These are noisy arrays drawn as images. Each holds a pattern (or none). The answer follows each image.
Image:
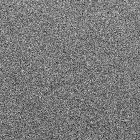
a smooth slope
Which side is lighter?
top
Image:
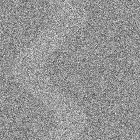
a wavy band
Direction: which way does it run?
top to bottom
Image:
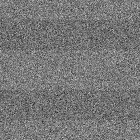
horizontal stripes
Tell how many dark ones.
2
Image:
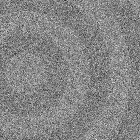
rings round one point
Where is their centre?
middle left
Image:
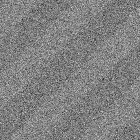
diagonal stripes
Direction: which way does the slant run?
bottom left to top right
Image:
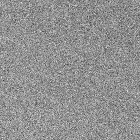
a smooth slope
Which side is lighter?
bottom left
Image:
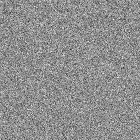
only noise
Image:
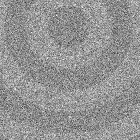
rings round one point
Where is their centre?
top middle
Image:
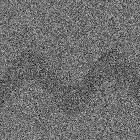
a wavy band
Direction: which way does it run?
left to right
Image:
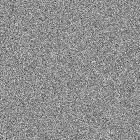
only noise
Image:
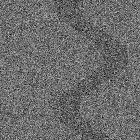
a wavy band
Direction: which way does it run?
top to bottom
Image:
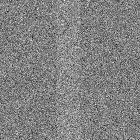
one vertical stripe
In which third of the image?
middle
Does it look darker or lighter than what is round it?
lighter
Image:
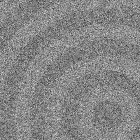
rings round one point
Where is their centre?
bottom right
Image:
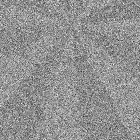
spokes from one point
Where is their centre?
top middle
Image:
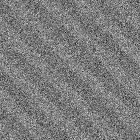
diagonal stripes
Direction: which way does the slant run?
top left to bottom right
